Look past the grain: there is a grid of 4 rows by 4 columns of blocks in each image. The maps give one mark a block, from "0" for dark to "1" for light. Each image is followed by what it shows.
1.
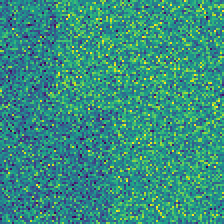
0 1 1 1
0 1 1 1
0 0 1 1
0 0 1 1
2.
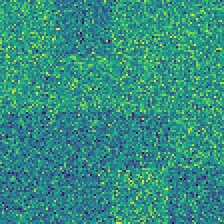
1 0 1 1
1 1 1 1
0 0 0 1
0 0 1 0
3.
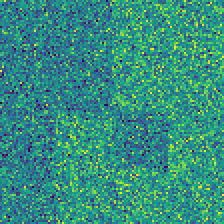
0 0 1 1
0 0 1 1
0 1 0 1
0 1 1 1
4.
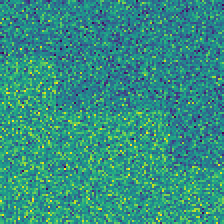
0 0 0 0
1 0 0 0
1 1 1 0
1 1 1 1
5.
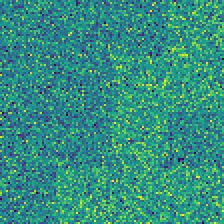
0 0 0 1
0 0 1 1
0 0 1 0
0 1 1 1
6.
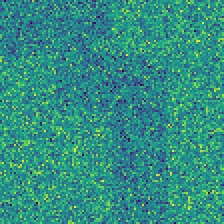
0 0 1 1
1 0 0 1
1 1 0 1
1 1 0 1
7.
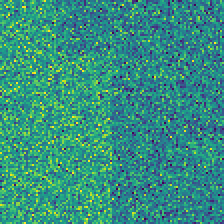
1 0 0 0
1 1 0 0
1 1 0 0
1 1 0 0
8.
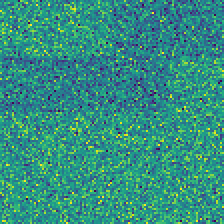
1 1 0 0
0 0 0 1
1 1 1 1
1 1 1 1
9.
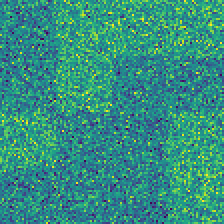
0 1 1 1
0 1 0 0
1 0 0 1
0 0 0 1
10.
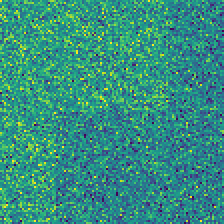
1 1 1 0
1 1 1 0
1 0 0 0
1 0 0 0
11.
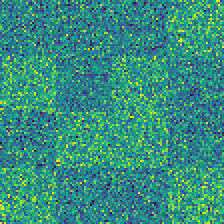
0 0 0 1
1 0 1 0
0 1 1 0
1 0 0 1
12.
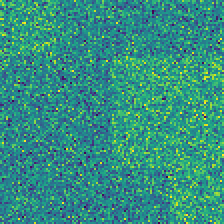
1 0 0 0
0 0 1 1
0 0 1 1
0 0 0 1
